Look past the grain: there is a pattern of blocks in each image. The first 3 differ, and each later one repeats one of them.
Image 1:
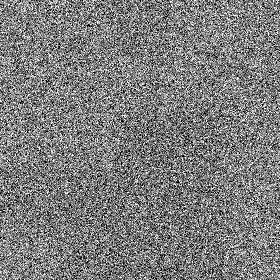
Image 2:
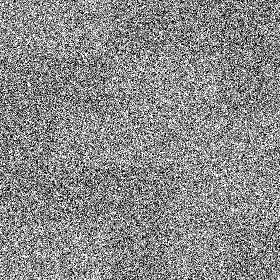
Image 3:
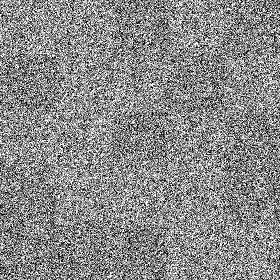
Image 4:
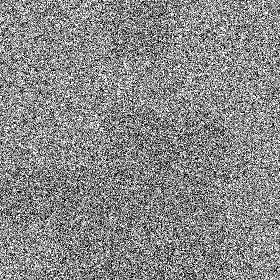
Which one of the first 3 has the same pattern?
1
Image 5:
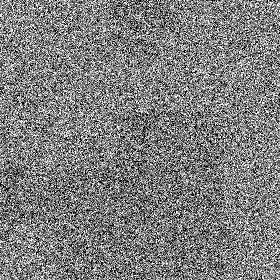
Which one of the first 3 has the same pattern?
1
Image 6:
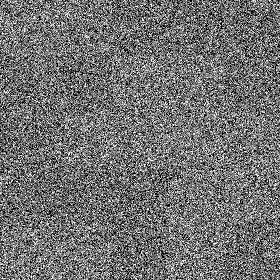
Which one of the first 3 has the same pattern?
2
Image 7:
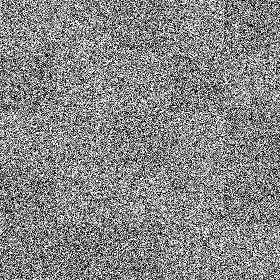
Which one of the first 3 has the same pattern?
3
